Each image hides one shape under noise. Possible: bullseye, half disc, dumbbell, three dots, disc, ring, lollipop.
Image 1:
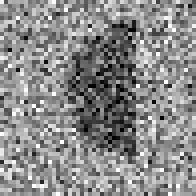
half disc
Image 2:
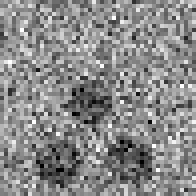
three dots
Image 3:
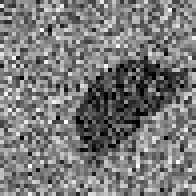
half disc
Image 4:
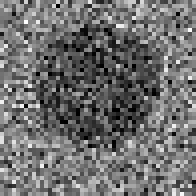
disc
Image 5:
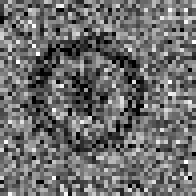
bullseye
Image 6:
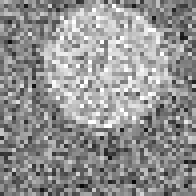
disc
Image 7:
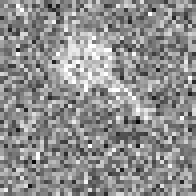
lollipop
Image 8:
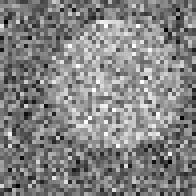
disc
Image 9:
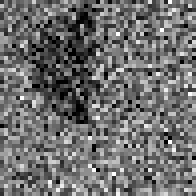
half disc
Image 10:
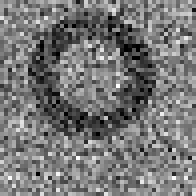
ring
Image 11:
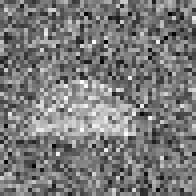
half disc
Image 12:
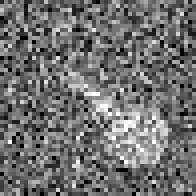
lollipop
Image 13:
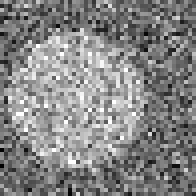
disc
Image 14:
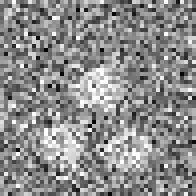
three dots
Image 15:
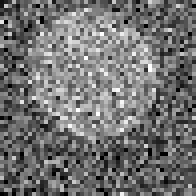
disc
